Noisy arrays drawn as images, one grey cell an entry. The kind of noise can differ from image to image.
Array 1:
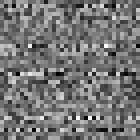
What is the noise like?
rows of uneven size
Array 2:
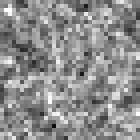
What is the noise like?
blotchy
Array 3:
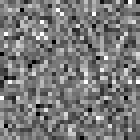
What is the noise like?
heavy tails
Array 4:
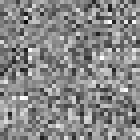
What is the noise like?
low rank plus noise
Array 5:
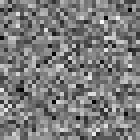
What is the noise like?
independent entries
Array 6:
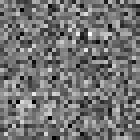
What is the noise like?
low rank plus noise
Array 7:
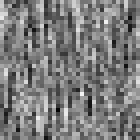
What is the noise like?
streaked along the columns
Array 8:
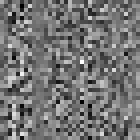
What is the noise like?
columns of uneven size
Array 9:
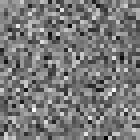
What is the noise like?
independent entries
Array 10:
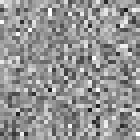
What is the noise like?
low rank plus noise
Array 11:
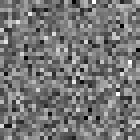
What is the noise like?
independent entries
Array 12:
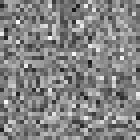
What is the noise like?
low rank plus noise
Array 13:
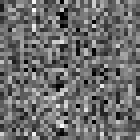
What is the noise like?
columns of uneven size
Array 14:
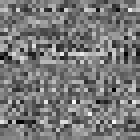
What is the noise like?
rows of uneven size
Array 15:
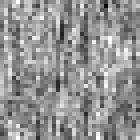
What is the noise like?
streaked along the columns
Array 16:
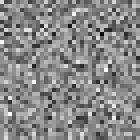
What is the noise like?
low rank plus noise
